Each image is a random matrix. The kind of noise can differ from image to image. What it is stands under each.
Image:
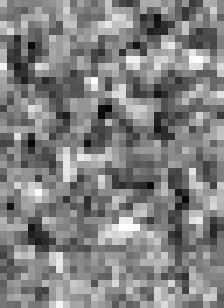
blotchy
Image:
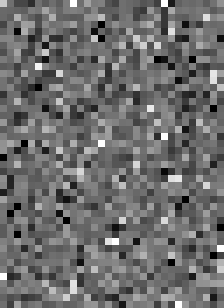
heavy tails
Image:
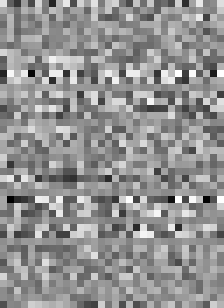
rows of uneven size
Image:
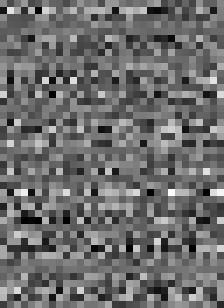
rows of uneven size
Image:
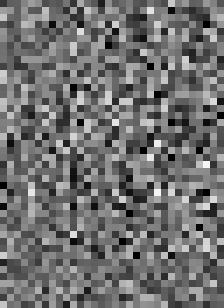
low rank plus noise
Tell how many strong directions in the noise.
three or four
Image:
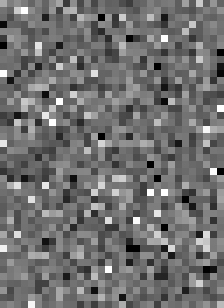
heavy tails
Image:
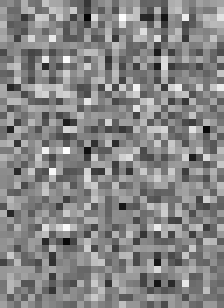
low rank plus noise
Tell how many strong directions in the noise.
three or four
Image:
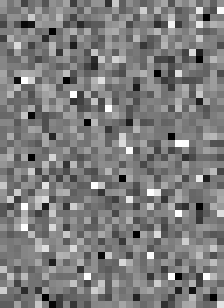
heavy tails
